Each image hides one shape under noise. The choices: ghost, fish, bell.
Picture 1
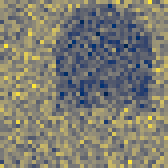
dark ghost
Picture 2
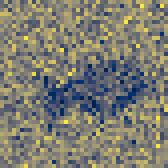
dark fish
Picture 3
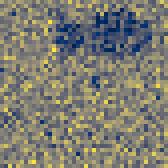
dark fish
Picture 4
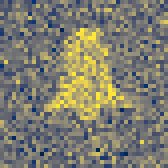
light bell
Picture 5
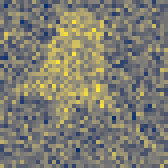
light bell
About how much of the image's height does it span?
two thirds
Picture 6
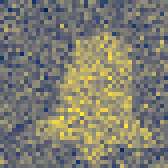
light bell
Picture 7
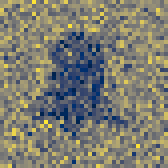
dark bell
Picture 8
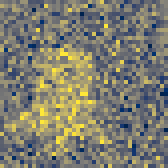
light bell
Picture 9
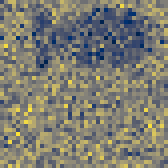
dark fish
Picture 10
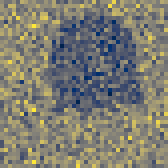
dark ghost
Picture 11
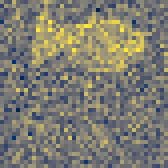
light fish
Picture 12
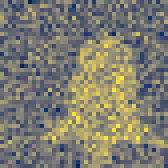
light bell
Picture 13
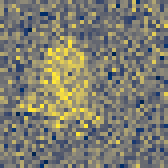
light bell
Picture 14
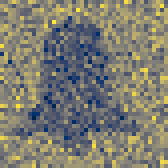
dark bell
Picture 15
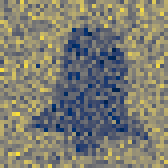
dark bell
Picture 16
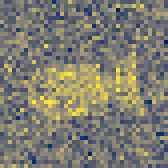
light fish
